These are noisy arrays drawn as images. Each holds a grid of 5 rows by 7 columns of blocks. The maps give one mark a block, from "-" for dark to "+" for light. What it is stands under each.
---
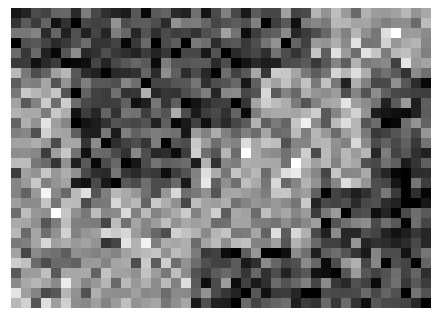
- - - - - + +
+ - - - + + -
+ - - + + + -
+ + + + + - -
+ + + - - - -
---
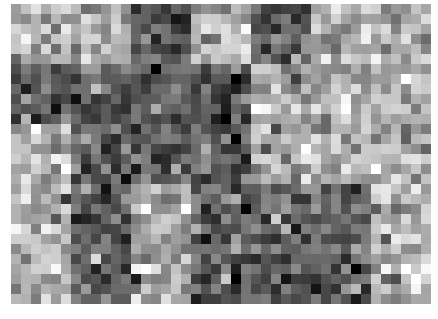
+ + - + - + +
- - - - + + +
+ - - - + + +
+ - + - - - +
+ - + - - - +
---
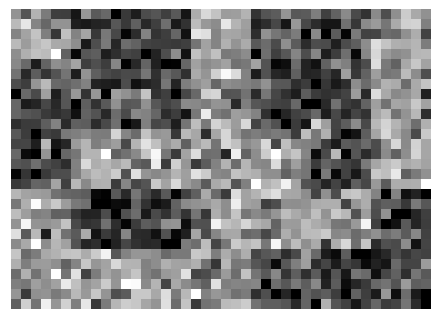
+ - - + - - +
- - - + - - +
- + + + + - +
+ - - + + + -
+ + + + - - -
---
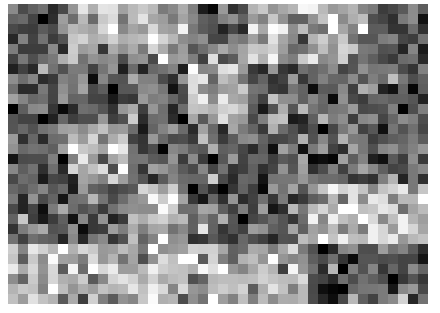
- + + - + + -
- - - + - - -
- + - - - - -
- - + - - + +
+ + + + + - -
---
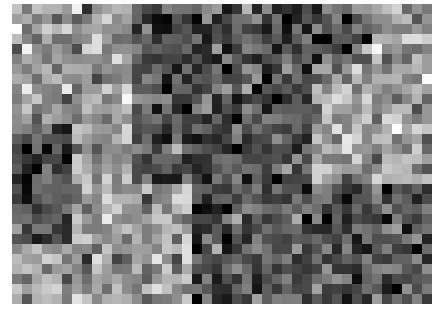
+ + - - - - +
+ + - - - + +
- + - - - + +
- + + - - - -
+ + + - - - -
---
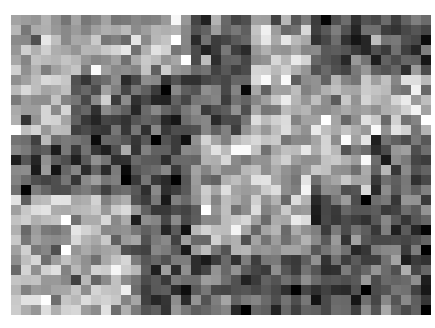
+ + + - + - -
+ - - - + + +
- - - + + + -
+ + - + + - -
+ + - - - - -
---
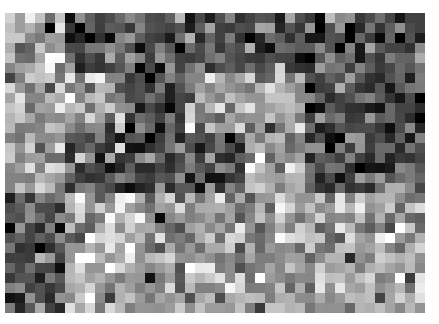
+ - - - - - -
+ + - + + - -
+ - - - + - -
- + + + + + +
- + + + + + +
